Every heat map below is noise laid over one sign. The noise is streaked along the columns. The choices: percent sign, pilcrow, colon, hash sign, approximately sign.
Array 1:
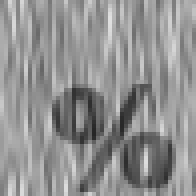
percent sign
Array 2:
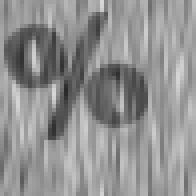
percent sign
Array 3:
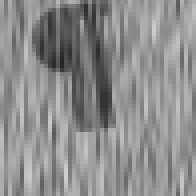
pilcrow
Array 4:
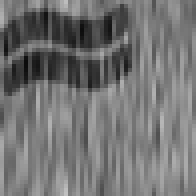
approximately sign
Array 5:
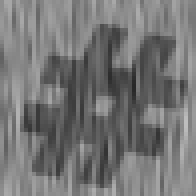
hash sign
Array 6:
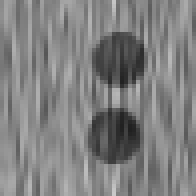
colon
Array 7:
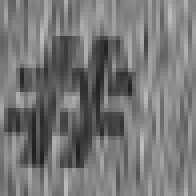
hash sign
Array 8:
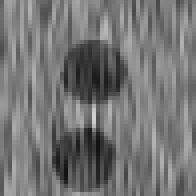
colon
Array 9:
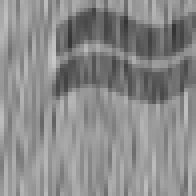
approximately sign
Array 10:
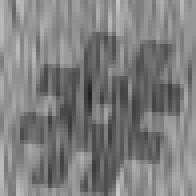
hash sign
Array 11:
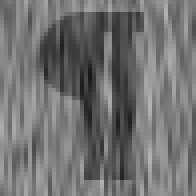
pilcrow
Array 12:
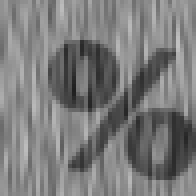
percent sign
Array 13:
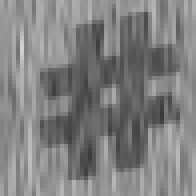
hash sign
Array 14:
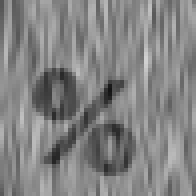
percent sign
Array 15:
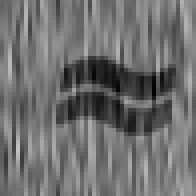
approximately sign
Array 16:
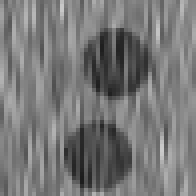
colon
